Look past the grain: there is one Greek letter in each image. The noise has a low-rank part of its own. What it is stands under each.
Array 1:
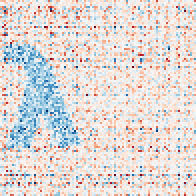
lambda
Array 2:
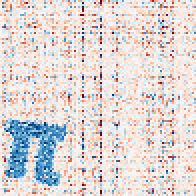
pi
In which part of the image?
bottom left
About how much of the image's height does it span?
a third
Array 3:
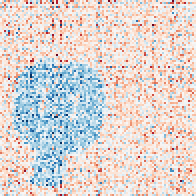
phi
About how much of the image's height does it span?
two thirds
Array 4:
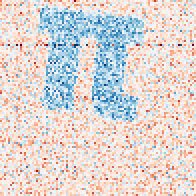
pi
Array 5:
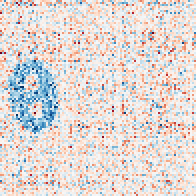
theta
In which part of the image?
middle left
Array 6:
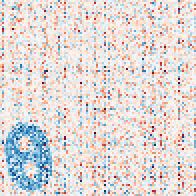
theta
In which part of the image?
bottom left
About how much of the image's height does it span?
a third
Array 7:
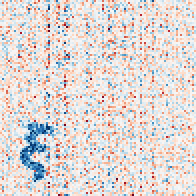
xi
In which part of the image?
bottom left
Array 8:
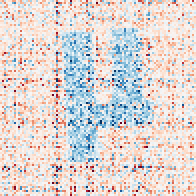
mu
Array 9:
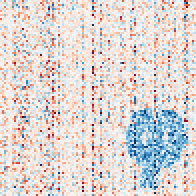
phi
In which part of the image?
bottom right
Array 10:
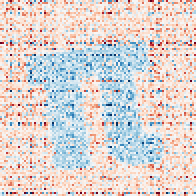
pi
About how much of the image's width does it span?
two thirds
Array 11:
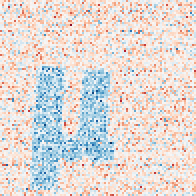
mu
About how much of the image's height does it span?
two thirds
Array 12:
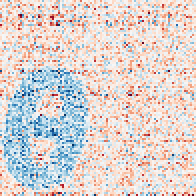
theta
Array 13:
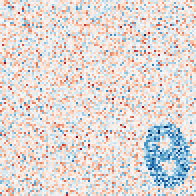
theta
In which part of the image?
bottom right
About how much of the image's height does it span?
a third
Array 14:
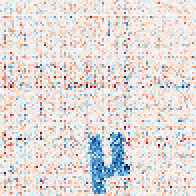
mu
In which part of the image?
bottom middle
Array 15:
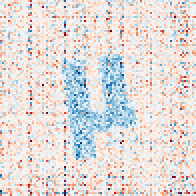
mu
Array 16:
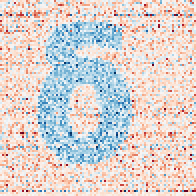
delta
